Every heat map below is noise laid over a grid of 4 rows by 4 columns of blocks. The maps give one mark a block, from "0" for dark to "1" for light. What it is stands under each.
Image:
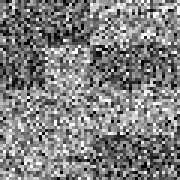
0 0 1 1
0 1 0 0
1 1 1 1
1 1 0 0
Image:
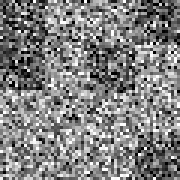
0 1 1 0
0 1 0 1
1 1 1 1
1 1 1 0
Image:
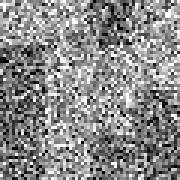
1 1 0 1
0 1 1 1
0 1 1 0
0 1 0 0
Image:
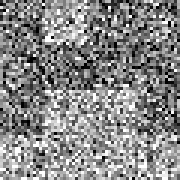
0 1 0 0
0 0 0 0
0 1 1 0
1 1 1 1
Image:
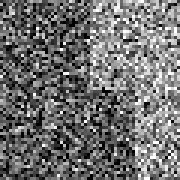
0 0 1 1
0 0 1 1
0 0 0 1
0 0 0 1
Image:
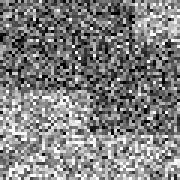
0 0 0 1
0 0 0 0
1 1 0 0
1 1 1 1
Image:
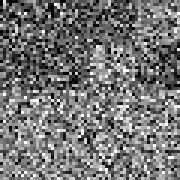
0 0 0 1
0 0 1 0
1 1 1 1
1 1 1 1
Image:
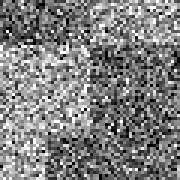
0 0 1 1
1 1 0 0
1 1 0 0
1 0 0 0
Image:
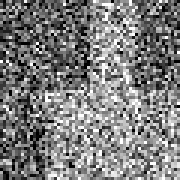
0 0 1 0
0 0 1 0
0 1 1 1
0 1 1 1
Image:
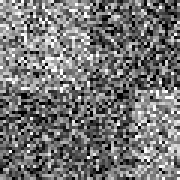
1 1 0 0
1 1 0 0
0 0 0 1
0 0 0 1
